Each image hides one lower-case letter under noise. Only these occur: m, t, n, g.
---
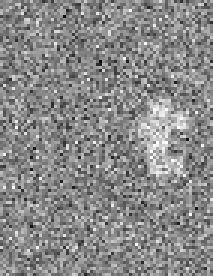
light t, middle right
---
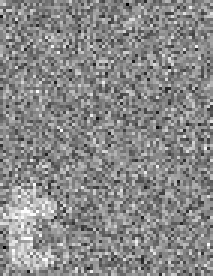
light t, bottom left
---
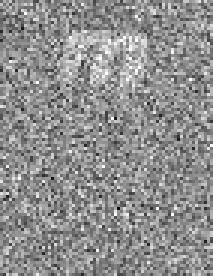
light m, top middle
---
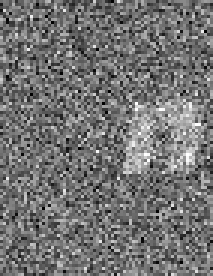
light n, middle right
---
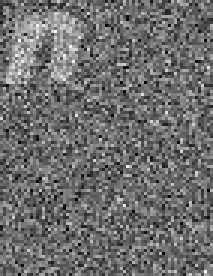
light n, top left
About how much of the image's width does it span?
a third
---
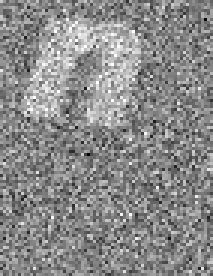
light n
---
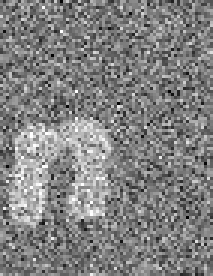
light n
